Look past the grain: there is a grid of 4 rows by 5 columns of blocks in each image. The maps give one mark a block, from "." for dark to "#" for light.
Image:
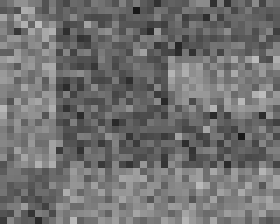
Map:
# . . . .
# . . # #
# . . . .
. # # # #
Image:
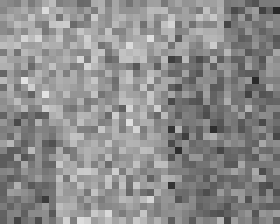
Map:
# # # # .
# # # . .
. # # . .
. # # . .
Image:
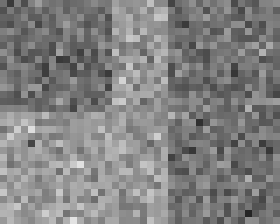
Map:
. . # . .
. . # . .
# # # . .
# # # . .
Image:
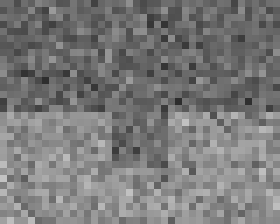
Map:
. . . . .
. . . . .
# # . # #
# # # # #
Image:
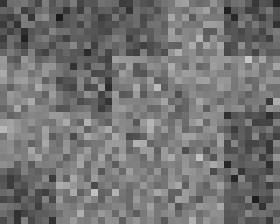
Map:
. . . # .
# . # # #
# # # # .
. # # # .
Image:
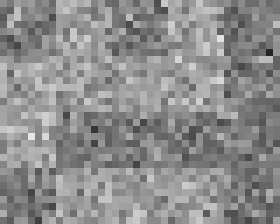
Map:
. # . # .
# # # # .
# . . . .
. # # # .
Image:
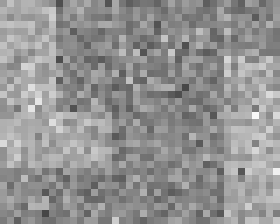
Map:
# . . . .
# . . . #
# # . . #
. . . . #
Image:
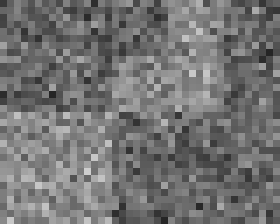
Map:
. . . # .
. . # # .
# # . . .
# # . . .
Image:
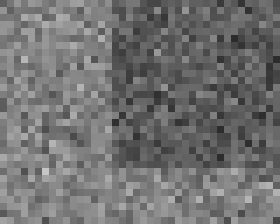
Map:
# # . . .
# # . . .
# # . . .
# # # # #
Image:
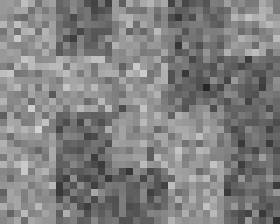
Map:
# . # . #
# # # . .
# . # # .
# . . # .
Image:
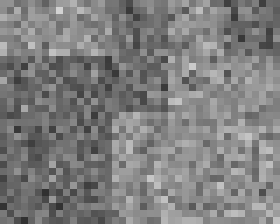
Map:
# # . # .
. . . # #
. . # # #
. . # # #
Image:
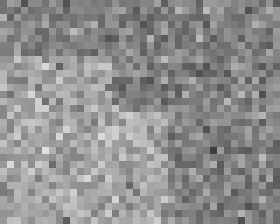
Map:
. . . . .
# # . . .
# # # . .
# # # . .
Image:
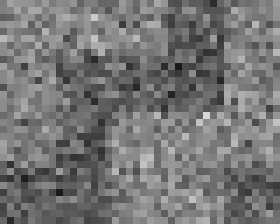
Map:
# # # . #
# . . . #
# . # # #
. . # # .
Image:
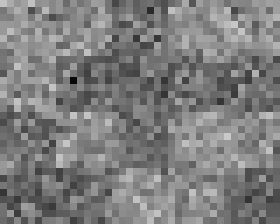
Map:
# # . # #
# . . . .
. # . # #
. . # # .
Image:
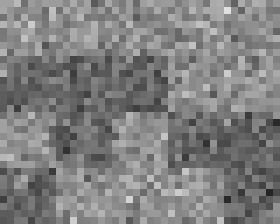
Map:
# # # # #
. . . # #
# . # . .
. # # # .
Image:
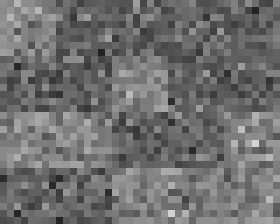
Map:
# . . . .
. . # . .
# # . . #
. . # # #
